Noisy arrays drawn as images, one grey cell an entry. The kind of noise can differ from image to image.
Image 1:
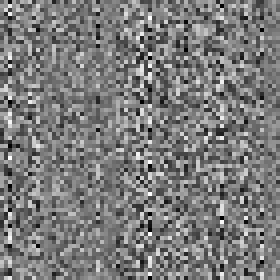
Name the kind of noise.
columns of uneven size
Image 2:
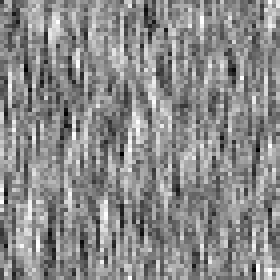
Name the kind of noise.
streaked along the columns
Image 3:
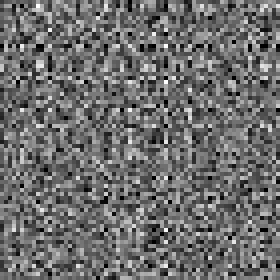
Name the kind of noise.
low rank plus noise
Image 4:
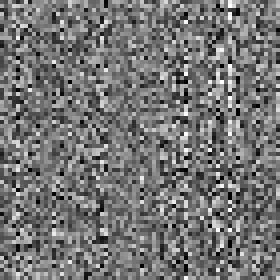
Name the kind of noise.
columns of uneven size
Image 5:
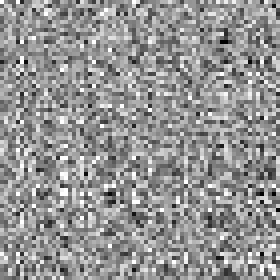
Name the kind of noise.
low rank plus noise
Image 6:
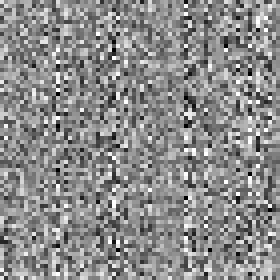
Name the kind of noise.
columns of uneven size
